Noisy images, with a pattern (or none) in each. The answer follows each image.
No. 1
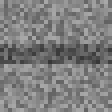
one horizontal stripe
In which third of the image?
middle
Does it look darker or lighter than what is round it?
darker
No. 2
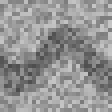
a wavy band
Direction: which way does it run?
left to right
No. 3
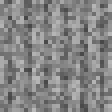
vertical stripes
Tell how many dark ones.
6
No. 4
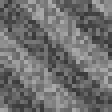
diagonal stripes
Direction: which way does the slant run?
top left to bottom right
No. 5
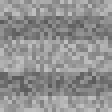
horizontal stripes
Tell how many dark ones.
2
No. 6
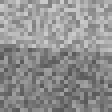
a sharp edge
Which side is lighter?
top
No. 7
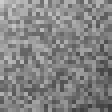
a smooth slope
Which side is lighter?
top left
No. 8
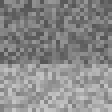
a sharp edge
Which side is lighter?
bottom
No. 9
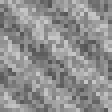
diagonal stripes
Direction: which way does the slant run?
top left to bottom right
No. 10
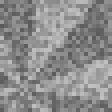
spokes from one point
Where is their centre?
bottom left
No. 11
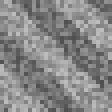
diagonal stripes
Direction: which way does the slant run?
top left to bottom right
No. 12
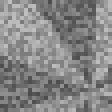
spokes from one point
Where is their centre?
bottom right
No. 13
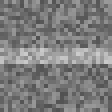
one horizontal stripe
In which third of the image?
middle
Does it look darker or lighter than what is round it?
lighter
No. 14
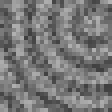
rings round one point
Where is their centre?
top right
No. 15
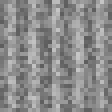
vertical stripes
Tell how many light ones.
5
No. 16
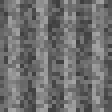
vertical stripes
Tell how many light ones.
4
